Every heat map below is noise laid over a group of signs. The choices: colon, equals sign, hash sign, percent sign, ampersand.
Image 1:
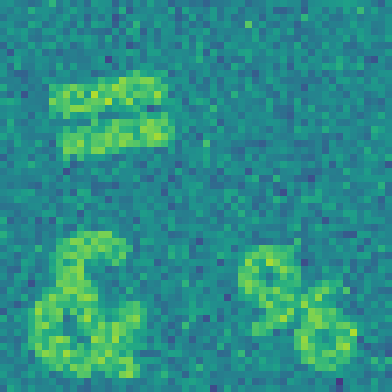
top left: equals sign; bottom left: ampersand; bottom right: percent sign
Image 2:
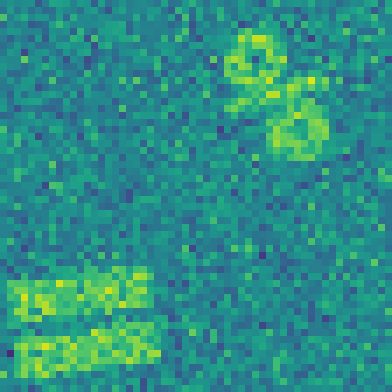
top right: percent sign; bottom left: equals sign
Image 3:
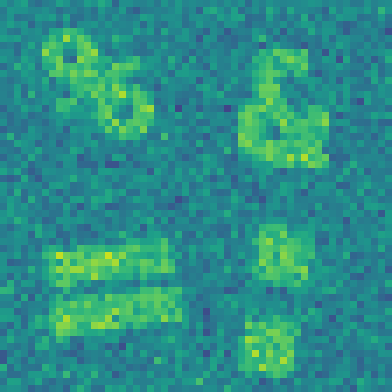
top left: percent sign; top right: ampersand; bottom left: equals sign; bottom right: colon
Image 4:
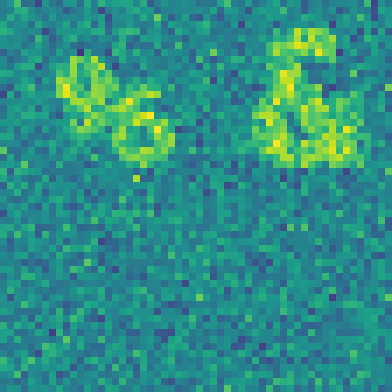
top left: percent sign; top right: ampersand
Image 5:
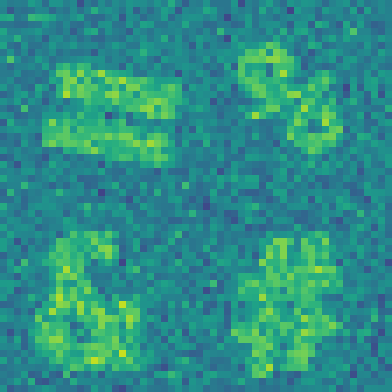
top left: equals sign; top right: percent sign; bottom left: ampersand; bottom right: hash sign
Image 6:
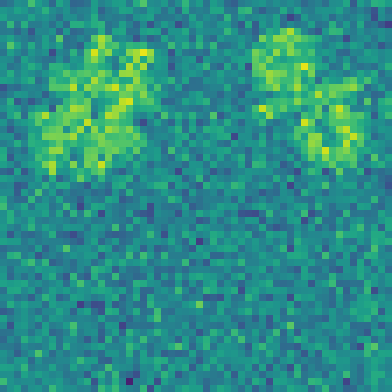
top left: hash sign; top right: percent sign
